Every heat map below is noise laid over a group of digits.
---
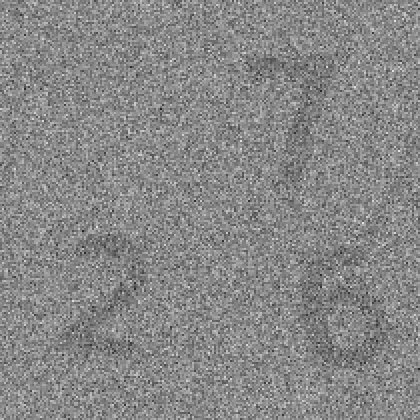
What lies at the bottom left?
2
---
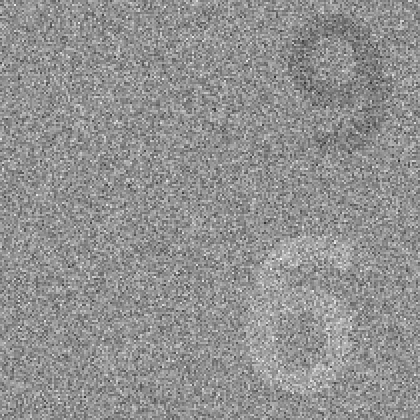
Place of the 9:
top right
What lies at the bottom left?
nothing
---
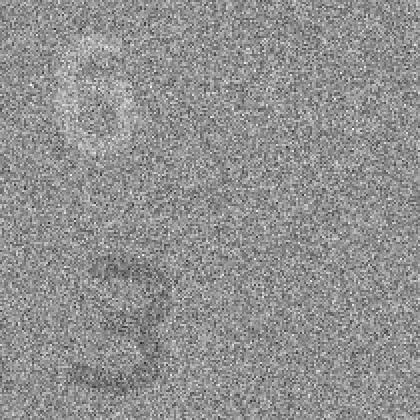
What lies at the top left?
6
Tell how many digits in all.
2
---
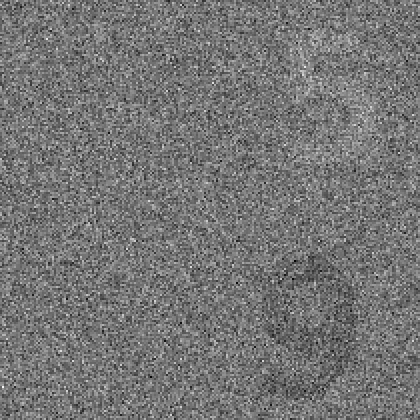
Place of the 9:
bottom right
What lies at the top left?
nothing
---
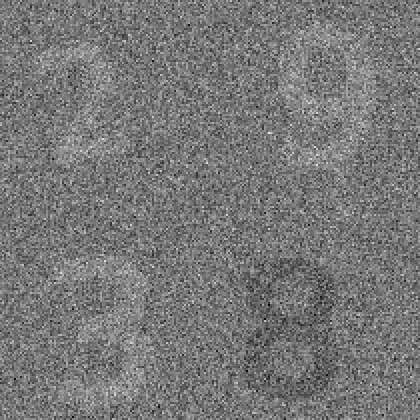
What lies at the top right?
9
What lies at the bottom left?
3
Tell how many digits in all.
4
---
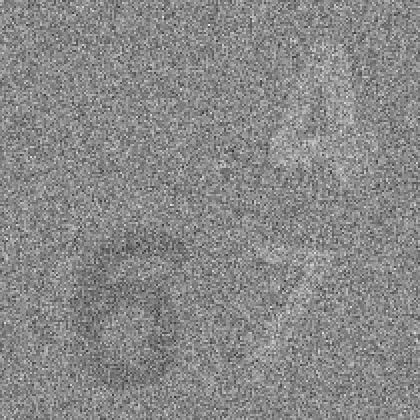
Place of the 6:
bottom left
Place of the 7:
bottom right
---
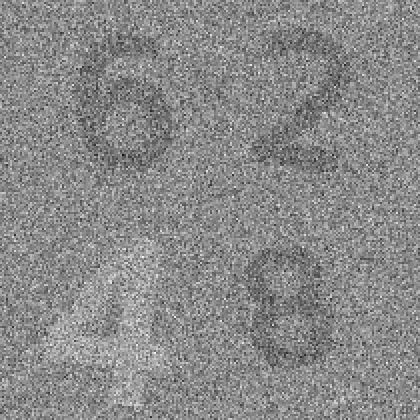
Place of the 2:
top right
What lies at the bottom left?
4
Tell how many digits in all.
4
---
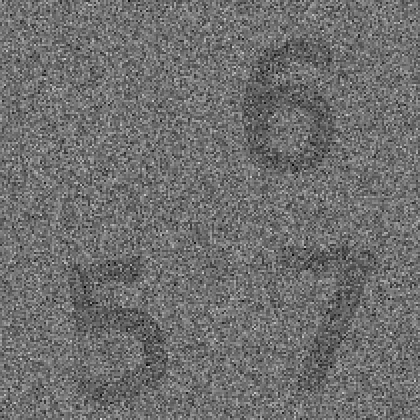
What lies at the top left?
nothing
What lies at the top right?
6
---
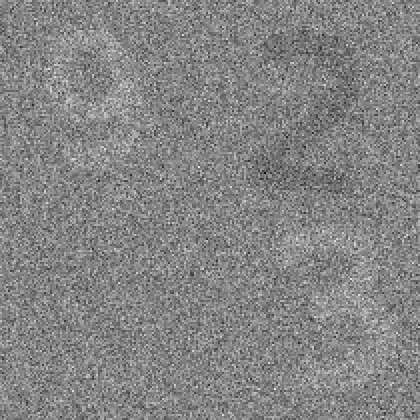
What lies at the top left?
9
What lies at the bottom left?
nothing
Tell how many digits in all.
3
